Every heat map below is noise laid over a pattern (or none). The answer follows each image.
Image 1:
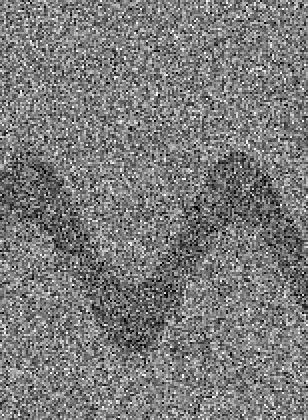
a wavy band
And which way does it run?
left to right
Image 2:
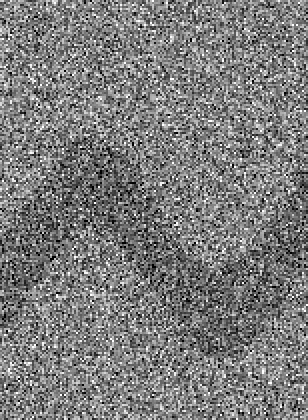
a wavy band
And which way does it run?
left to right
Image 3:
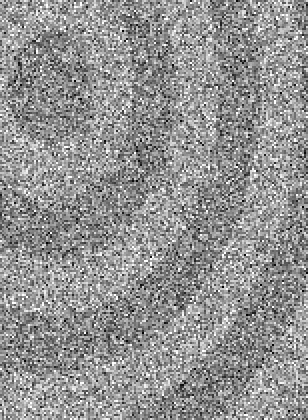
rings round one point
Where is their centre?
top left
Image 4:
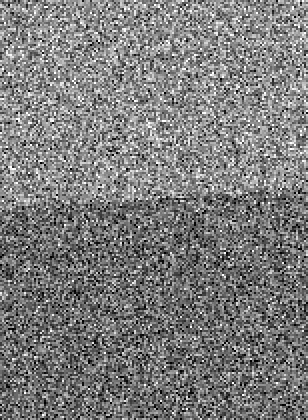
a sharp edge
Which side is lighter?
top
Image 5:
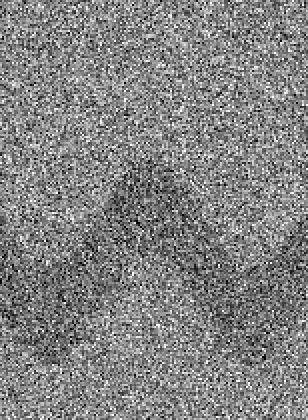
a wavy band
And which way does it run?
left to right
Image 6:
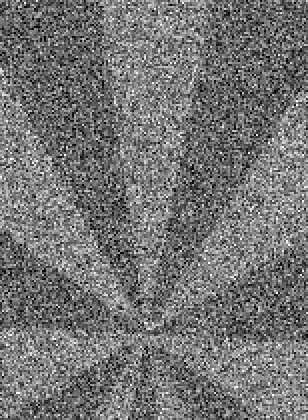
spokes from one point
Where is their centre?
bottom middle
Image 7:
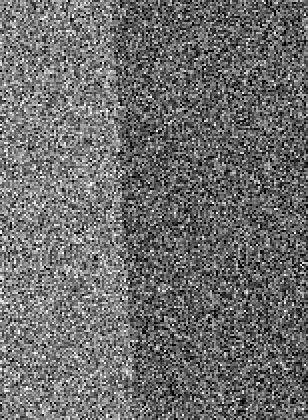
a sharp edge
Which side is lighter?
left
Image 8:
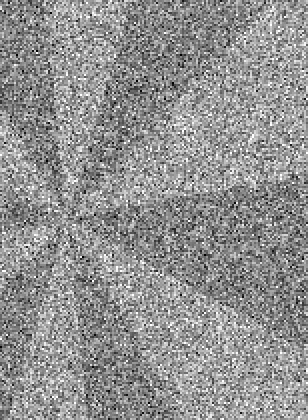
spokes from one point
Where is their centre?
middle left
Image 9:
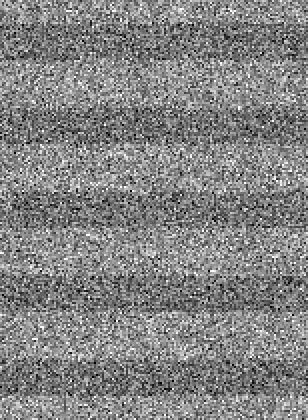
horizontal stripes
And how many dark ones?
5
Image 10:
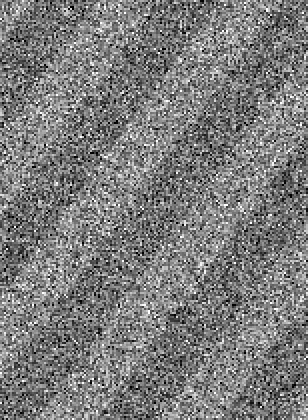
diagonal stripes
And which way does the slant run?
bottom left to top right
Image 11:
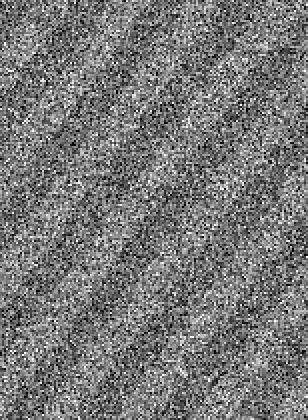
diagonal stripes
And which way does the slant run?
bottom left to top right
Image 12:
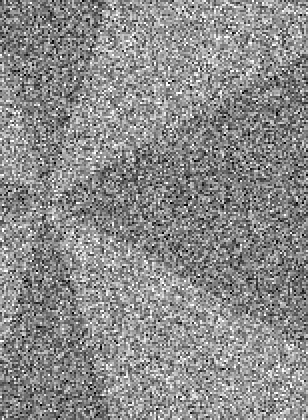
spokes from one point
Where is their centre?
middle left
